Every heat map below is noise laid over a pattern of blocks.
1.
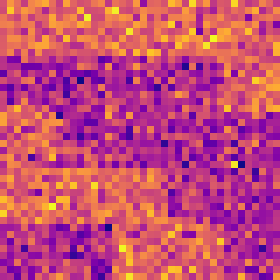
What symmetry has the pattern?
no symmetry
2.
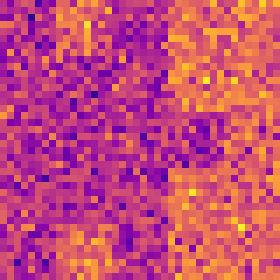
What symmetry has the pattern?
top and bottom mirror each other
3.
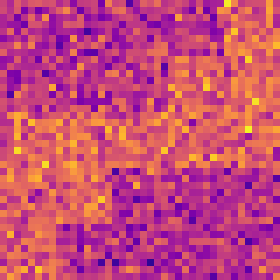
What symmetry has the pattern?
the same after a half turn
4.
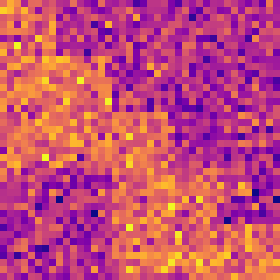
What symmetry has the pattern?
mirrored about the diagonal from the bottom left
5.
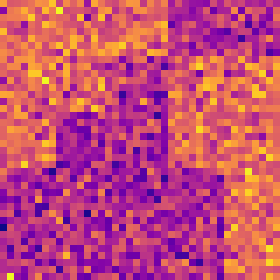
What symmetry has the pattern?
no symmetry
